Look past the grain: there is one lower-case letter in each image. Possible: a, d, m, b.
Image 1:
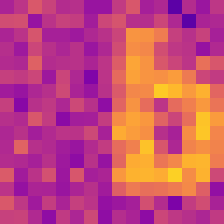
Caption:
light b
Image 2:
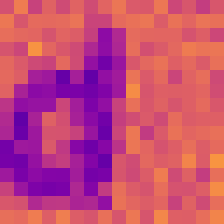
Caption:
dark d
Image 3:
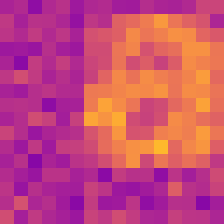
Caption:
light a
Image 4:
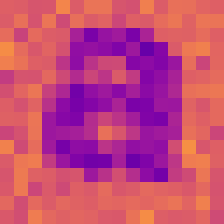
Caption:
dark a
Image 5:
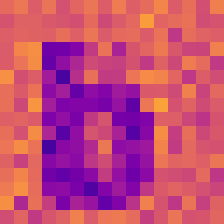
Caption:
dark b
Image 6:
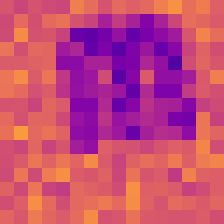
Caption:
dark m
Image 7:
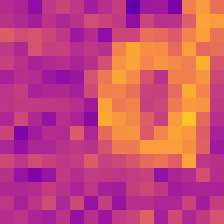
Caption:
light d
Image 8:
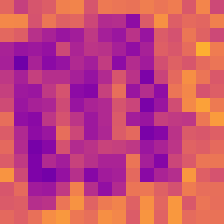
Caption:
dark m
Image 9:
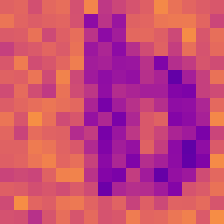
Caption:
dark b
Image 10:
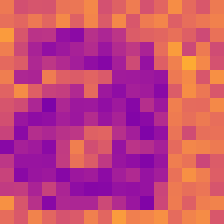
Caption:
dark a
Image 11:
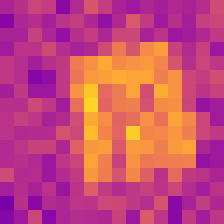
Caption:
light m
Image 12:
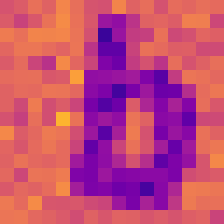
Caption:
dark b
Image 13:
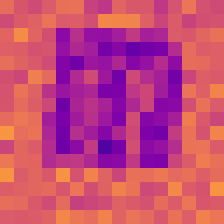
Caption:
dark m
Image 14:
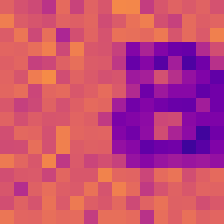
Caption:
dark a
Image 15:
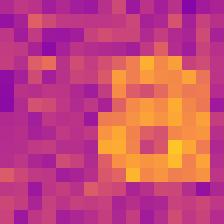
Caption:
light a
